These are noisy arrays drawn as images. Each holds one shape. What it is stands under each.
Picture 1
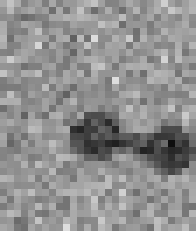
dark dumbbell
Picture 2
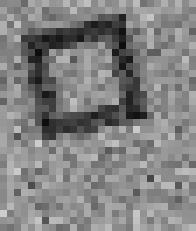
dark square frame
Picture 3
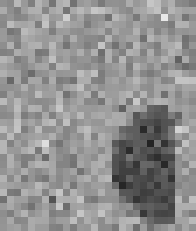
dark half disc
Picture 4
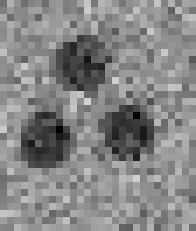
dark three dots
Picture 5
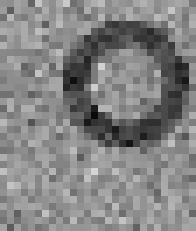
dark ring
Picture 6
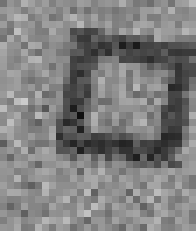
dark square frame
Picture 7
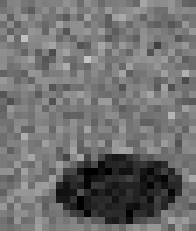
dark ellipse
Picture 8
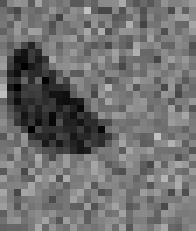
dark half disc
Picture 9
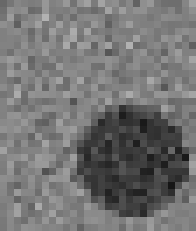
dark disc
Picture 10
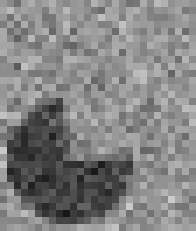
dark disc with a wedge cut out
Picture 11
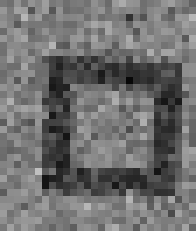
dark square frame
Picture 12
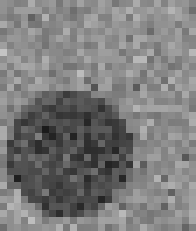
dark disc
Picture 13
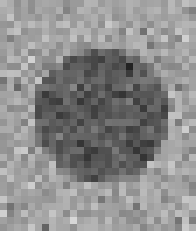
dark disc
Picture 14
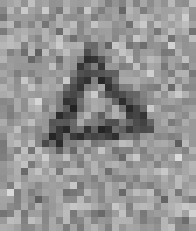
dark triangle frame
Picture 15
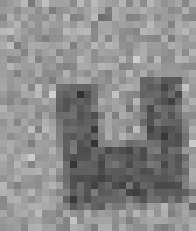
dark square with a notch
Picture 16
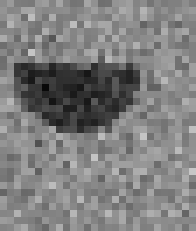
dark half disc
